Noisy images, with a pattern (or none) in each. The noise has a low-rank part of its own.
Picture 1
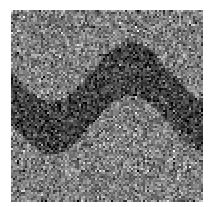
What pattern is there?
a wavy band
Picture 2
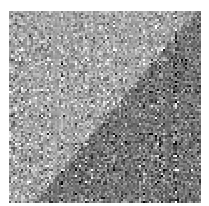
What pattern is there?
a sharp edge
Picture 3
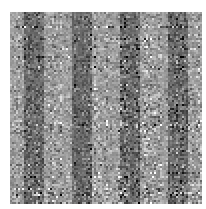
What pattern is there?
vertical stripes
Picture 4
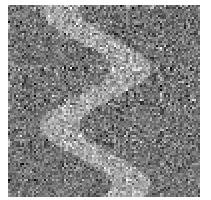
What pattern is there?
a wavy band
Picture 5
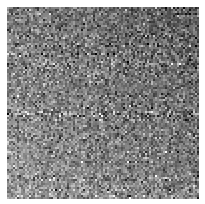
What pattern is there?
a smooth slope
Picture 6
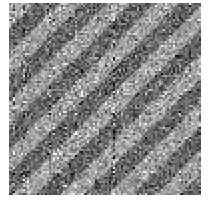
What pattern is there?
diagonal stripes
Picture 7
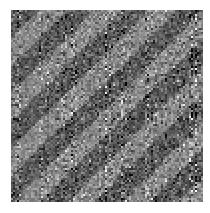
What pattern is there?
diagonal stripes
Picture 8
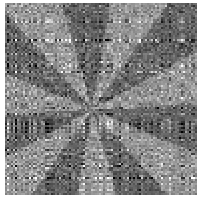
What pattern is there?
spokes from one point
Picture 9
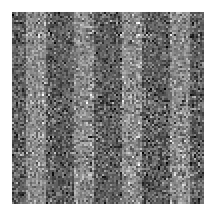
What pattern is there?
vertical stripes
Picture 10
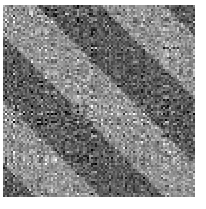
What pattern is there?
diagonal stripes
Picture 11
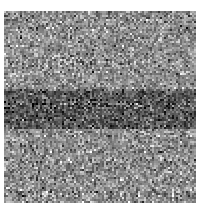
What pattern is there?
one horizontal stripe
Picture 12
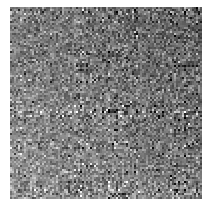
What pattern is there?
a smooth slope
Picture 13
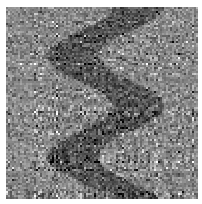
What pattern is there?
a wavy band
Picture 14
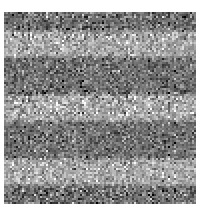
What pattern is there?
horizontal stripes
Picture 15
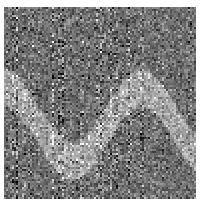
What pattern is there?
a wavy band
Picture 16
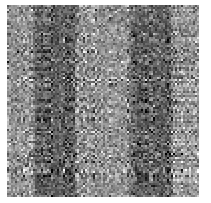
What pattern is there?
vertical stripes
